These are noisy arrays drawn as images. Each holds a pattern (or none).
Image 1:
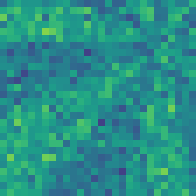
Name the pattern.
spokes from one point
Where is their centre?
top right
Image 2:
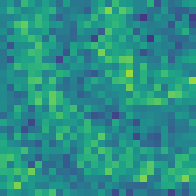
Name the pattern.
rings round one point
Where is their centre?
top right
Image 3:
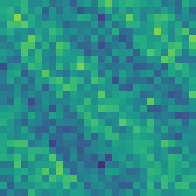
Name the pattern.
diagonal stripes
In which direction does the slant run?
top left to bottom right
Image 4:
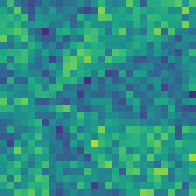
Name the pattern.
spokes from one point
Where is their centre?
middle left
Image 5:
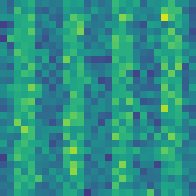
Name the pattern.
vertical stripes
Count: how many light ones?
4
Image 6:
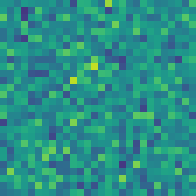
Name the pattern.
only noise
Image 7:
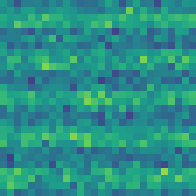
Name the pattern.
horizontal stripes
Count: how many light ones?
5
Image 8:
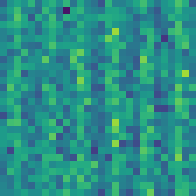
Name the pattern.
vertical stripes
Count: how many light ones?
6
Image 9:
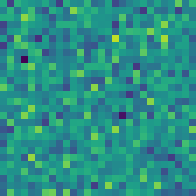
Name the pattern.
only noise
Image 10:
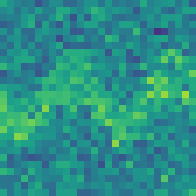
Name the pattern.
a wavy band
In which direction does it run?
left to right
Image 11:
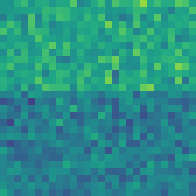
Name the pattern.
a sharp edge
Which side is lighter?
top
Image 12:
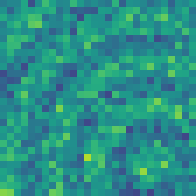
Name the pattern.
rings round one point
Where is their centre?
bottom right
